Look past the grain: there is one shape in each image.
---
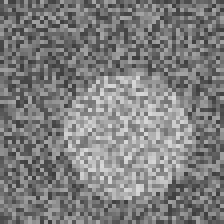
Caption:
light disc
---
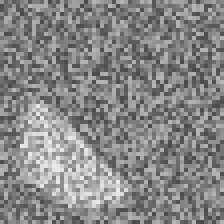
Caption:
light half disc
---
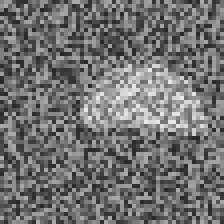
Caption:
light half disc
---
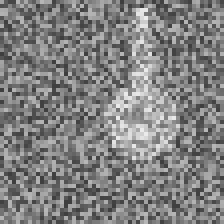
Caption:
light lollipop
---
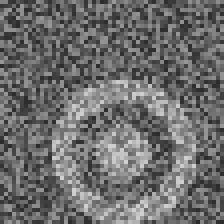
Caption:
light bullseye
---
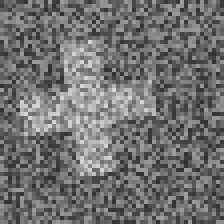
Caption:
light cross
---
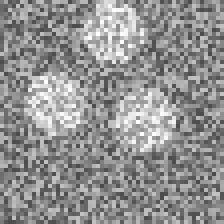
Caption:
light three dots
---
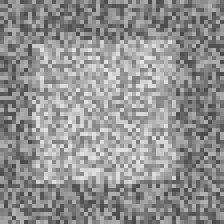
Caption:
light square
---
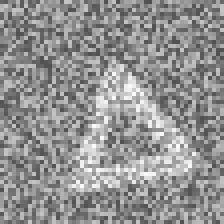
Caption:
light triangle frame
